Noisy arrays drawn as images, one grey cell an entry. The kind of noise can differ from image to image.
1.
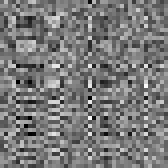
low rank plus noise
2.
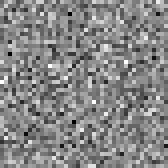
independent entries
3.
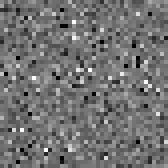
heavy tails
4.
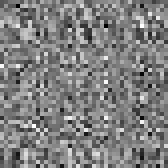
low rank plus noise
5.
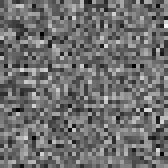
low rank plus noise
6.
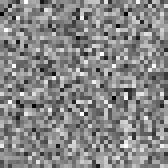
independent entries
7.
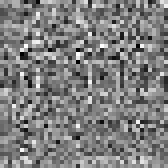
low rank plus noise
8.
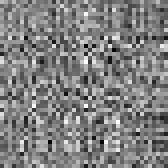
low rank plus noise
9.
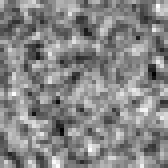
blotchy
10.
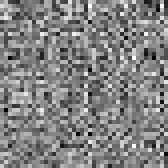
low rank plus noise
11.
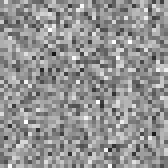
independent entries
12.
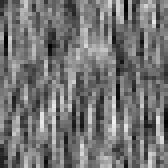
streaked along the columns
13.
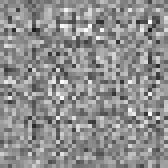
low rank plus noise
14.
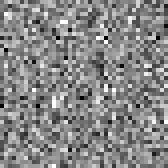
low rank plus noise
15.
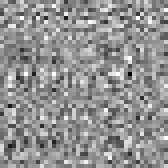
low rank plus noise
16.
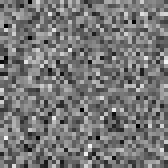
low rank plus noise
